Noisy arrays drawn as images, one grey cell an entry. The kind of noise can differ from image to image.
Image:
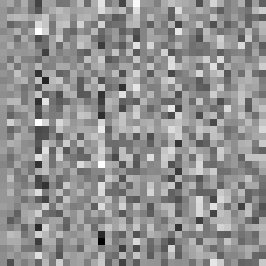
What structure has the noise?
columns of uneven size
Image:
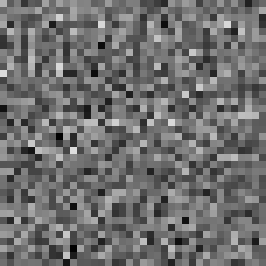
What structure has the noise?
low rank plus noise
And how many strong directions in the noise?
five to eight
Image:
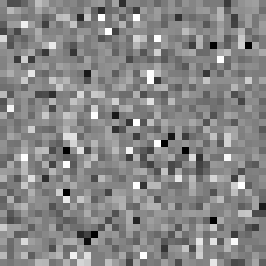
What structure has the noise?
heavy tails
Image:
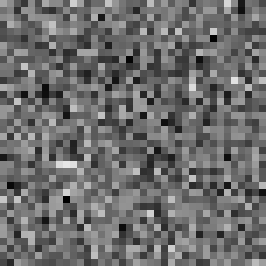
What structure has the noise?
independent entries
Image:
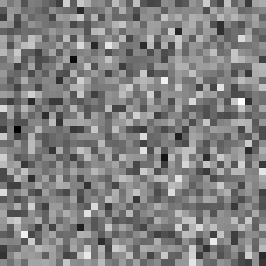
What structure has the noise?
independent entries
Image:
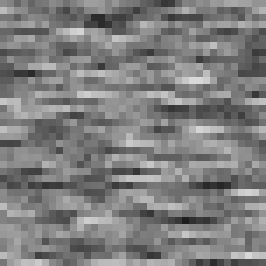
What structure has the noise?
streaked along the rows
